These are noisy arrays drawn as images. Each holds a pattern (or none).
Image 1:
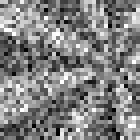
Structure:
spokes from one point
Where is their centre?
middle right
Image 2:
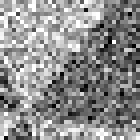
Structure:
spokes from one point
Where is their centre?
bottom left
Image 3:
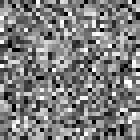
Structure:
only noise
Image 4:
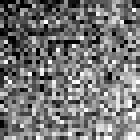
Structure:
a smooth slope
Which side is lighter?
bottom right
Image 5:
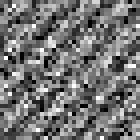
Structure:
diagonal stripes
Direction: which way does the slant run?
bottom left to top right
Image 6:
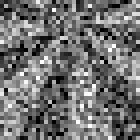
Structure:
spokes from one point
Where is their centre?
top middle
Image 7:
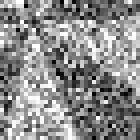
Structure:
spokes from one point
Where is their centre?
top left
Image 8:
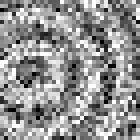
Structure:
rings round one point
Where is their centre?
middle left
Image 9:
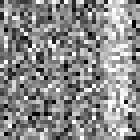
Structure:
one vertical stripe
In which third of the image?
right
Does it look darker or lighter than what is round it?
lighter
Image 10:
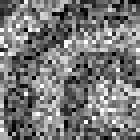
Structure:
rings round one point
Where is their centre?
bottom right
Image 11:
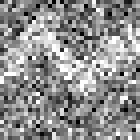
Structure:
a wavy band
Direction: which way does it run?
left to right
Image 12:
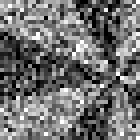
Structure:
spokes from one point
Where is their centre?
middle right
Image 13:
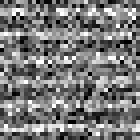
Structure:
horizontal stripes
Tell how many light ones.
6
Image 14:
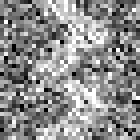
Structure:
a wavy band
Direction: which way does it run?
top to bottom
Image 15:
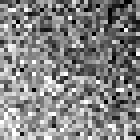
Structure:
a smooth slope
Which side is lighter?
bottom left
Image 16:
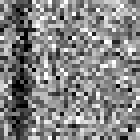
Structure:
one vertical stripe
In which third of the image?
left
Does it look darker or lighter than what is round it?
darker
